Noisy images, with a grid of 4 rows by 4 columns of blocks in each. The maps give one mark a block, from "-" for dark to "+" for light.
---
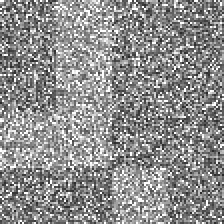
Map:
- + - -
- + - -
+ + - -
- - + -
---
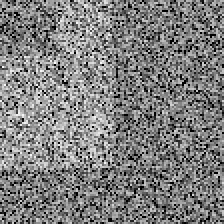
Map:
- + - -
+ + - -
+ + - -
- - - -
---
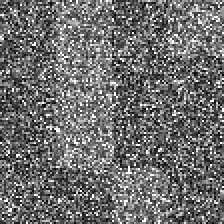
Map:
- + - +
- + - -
- + - -
- - + -
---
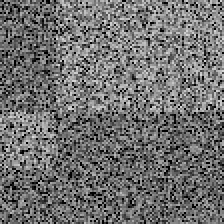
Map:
- + + +
- + + +
+ - - -
- - - -
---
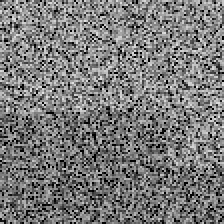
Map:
+ + + +
+ + + +
- - - +
- - - -
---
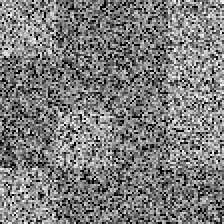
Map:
+ - - +
- - - +
- + - +
+ - - -
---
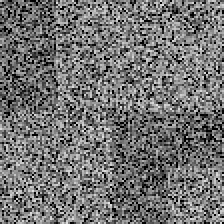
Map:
- + + +
- + + +
+ + - -
+ + - +
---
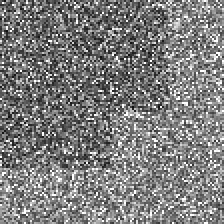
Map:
- - - +
- - - +
- - + +
+ + + +
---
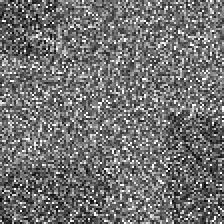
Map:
- + + +
+ + + +
+ + + -
- - + -
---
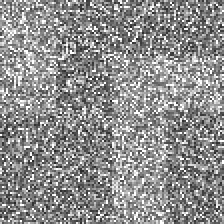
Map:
+ - - -
+ - + +
- - + -
- - + -
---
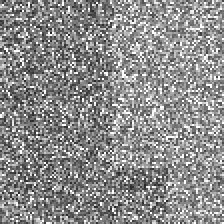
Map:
- - + +
- - + +
- - + +
- - - +
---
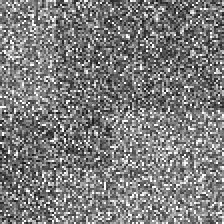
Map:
+ - - -
+ - - -
- - + +
- + + +
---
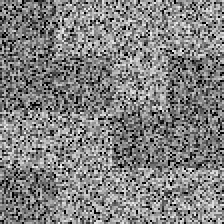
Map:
- + + +
- - + -
+ + - -
- + + +
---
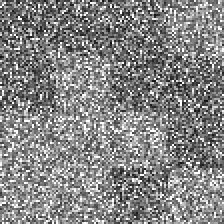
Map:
- - - +
- + - -
+ + + -
+ + - +
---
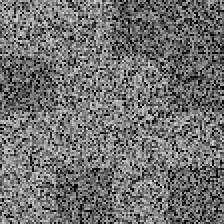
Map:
+ + - -
- + + -
+ + + +
+ - + -
